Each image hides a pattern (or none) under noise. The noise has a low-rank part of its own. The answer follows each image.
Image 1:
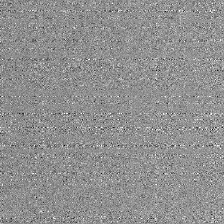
a smooth slope
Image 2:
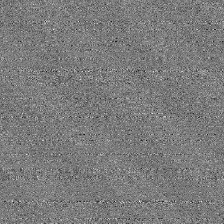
diagonal stripes
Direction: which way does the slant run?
top left to bottom right
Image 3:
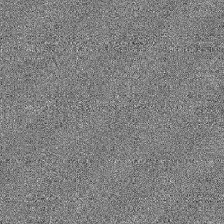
diagonal stripes
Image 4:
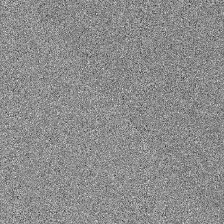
a sharp edge
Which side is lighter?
bottom left
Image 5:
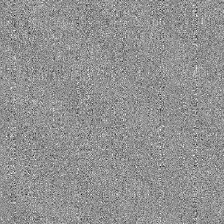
diagonal stripes
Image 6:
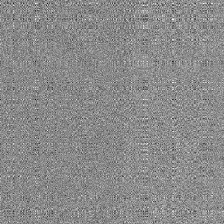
a sharp edge
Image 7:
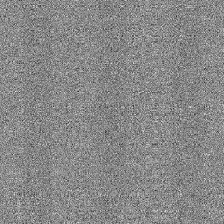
vertical stripes
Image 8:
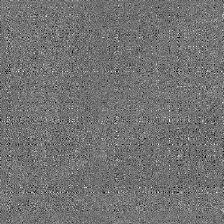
spokes from one point
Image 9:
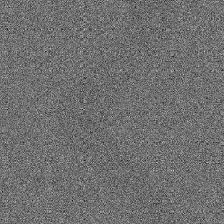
a wavy band
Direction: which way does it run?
top to bottom
